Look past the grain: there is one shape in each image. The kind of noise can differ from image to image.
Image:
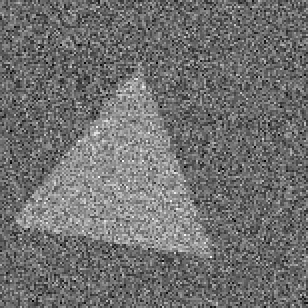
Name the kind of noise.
low rank plus noise
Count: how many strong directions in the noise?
three or four
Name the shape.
triangle
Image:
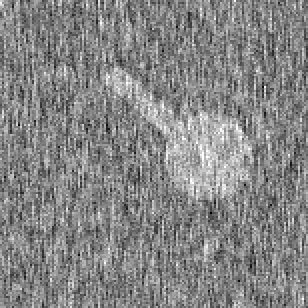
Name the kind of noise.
streaked along the columns
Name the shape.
lollipop
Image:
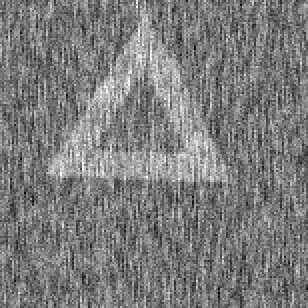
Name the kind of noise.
streaked along the columns
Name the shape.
triangle frame
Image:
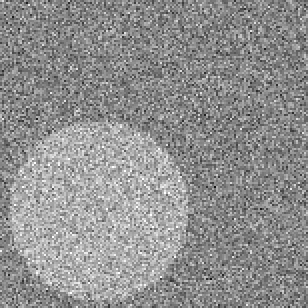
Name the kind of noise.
independent entries
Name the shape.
disc
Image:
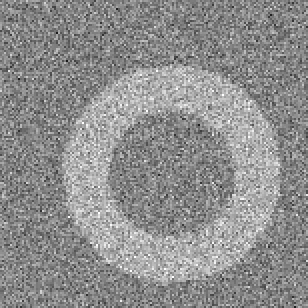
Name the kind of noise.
low rank plus noise
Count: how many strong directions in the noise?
three or four
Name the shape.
ring
